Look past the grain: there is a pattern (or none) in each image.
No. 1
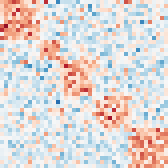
blocks along the diagonal
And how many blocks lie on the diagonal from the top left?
5
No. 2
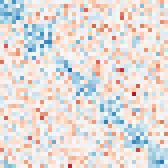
blocks along the diagonal
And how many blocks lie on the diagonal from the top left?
7
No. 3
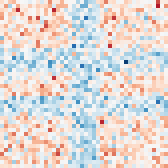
bands of rows crossing bands of columns
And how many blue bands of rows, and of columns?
2 and 1
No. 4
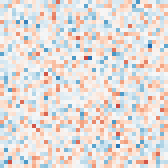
only noise
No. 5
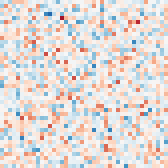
only noise
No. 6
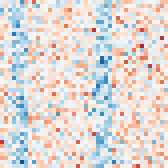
bands of columns
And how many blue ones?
2
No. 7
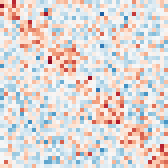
blocks along the diagonal
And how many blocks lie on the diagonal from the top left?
7
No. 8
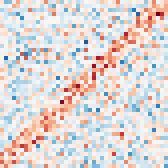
a diagonal band
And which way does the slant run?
bottom left to top right
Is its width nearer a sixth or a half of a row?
a sixth
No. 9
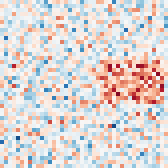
one block
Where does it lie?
middle right
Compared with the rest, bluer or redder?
redder
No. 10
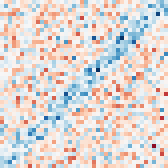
a diagonal band
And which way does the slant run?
bottom left to top right
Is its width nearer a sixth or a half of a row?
a sixth
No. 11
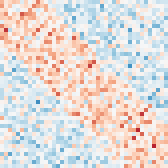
a diagonal band
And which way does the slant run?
top left to bottom right
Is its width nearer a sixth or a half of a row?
a half
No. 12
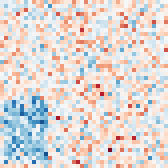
one block
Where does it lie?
bottom left
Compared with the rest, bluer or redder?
bluer
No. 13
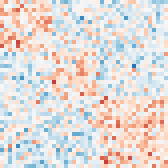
blocks along the diagonal
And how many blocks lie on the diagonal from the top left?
3
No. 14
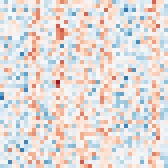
bands of columns
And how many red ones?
5
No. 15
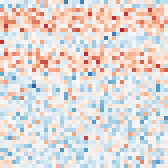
bands of rows
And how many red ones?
2
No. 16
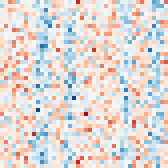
bands of columns
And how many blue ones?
4
